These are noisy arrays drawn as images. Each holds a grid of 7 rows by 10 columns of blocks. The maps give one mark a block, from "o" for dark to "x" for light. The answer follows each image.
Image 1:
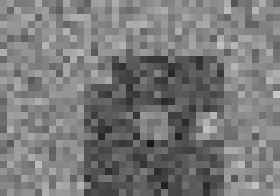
x x x x x x x x x x
x x x x x x x x x x
x x x x o o o o x x
x x x o o o o o x x
x x x o o x o x x x
x x x o o o o o x x
x x x o o o o o x x
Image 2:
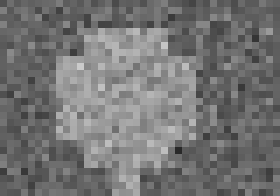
o o o o o o o o o o
o o o x x x o o o o
o o x x x x x o o o
o o x x x x x o o o
o o x x x x x o o o
o o o x x x o o o o
o o o o x o o o o o
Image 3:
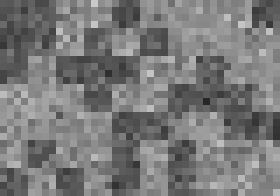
o o x x o x x x x o
o o x o x o x x x x
o x o o o x x o x x
x x x o x x o o o x
x x x x o o x x o o
x o x x o x o x x x
o x o x o x o x x x
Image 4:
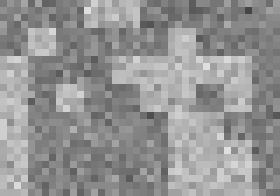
o o o x x o o o o o
o x o o o o x o o o
x o o o x x x x x o
x o x o o x x o x o
x o o o o o x x o o
x o o o o o x x x o
x o o o o o x x x o
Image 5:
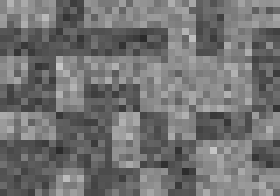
x x o x x x x o x x
o o o o o o x o x o
x o x x x x x x x o
o o x o o x x x x o
x x o o x o x o o x
o o o o x o o x x o
o o x o o x o x x x
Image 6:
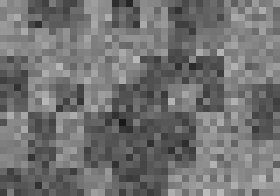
x o o x o x o o x x
x x x x x x o x x x
o x x x x o o o x x
o x o x o o x o x o
x o x o o o o x x o
x o x o o o o x x x
o o o x o o x x x x
